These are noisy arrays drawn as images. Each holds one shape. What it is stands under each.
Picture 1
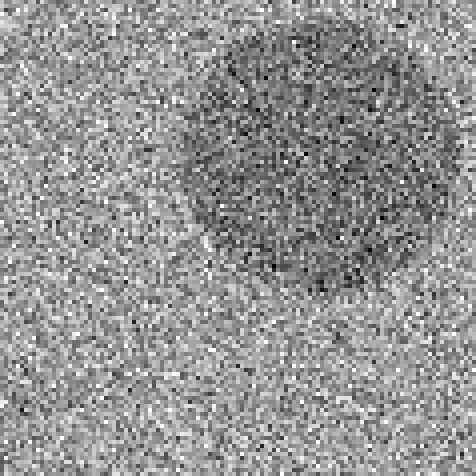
disc
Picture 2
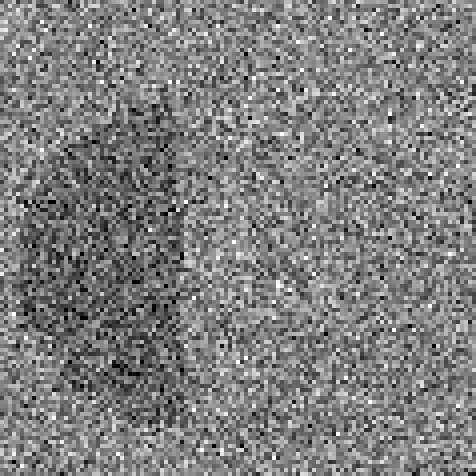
half disc
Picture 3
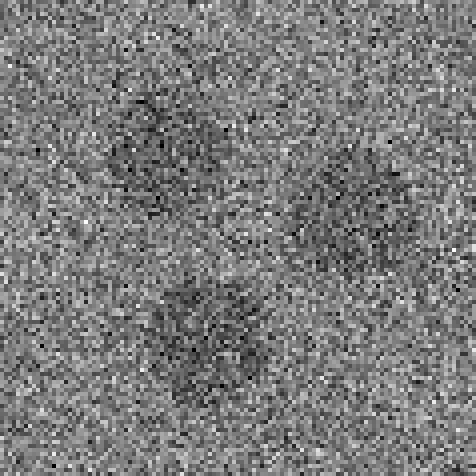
three dots
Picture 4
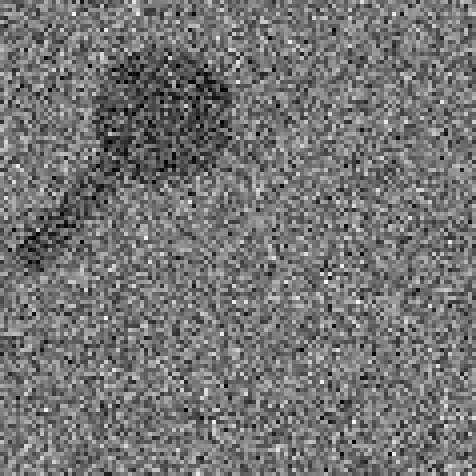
lollipop
